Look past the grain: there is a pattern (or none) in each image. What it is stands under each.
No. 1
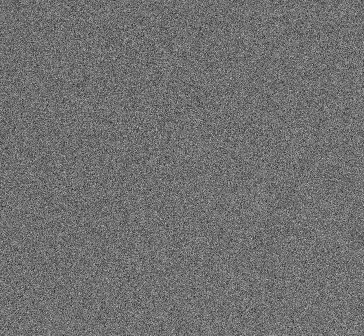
a smooth slope
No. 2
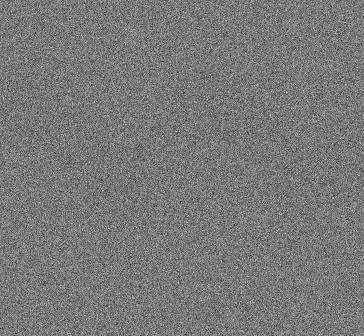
a wavy band
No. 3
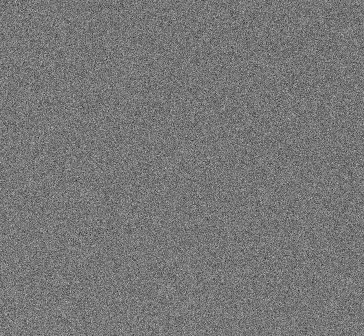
a smooth slope
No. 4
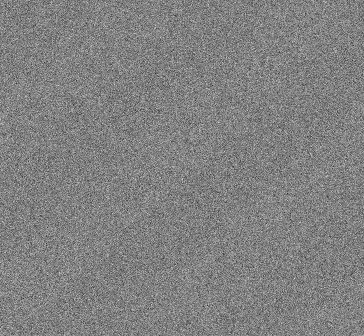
diagonal stripes
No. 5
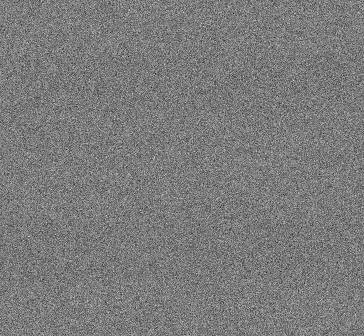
horizontal stripes
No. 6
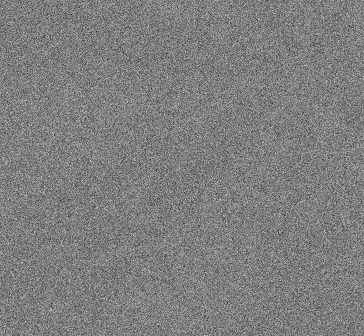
spokes from one point
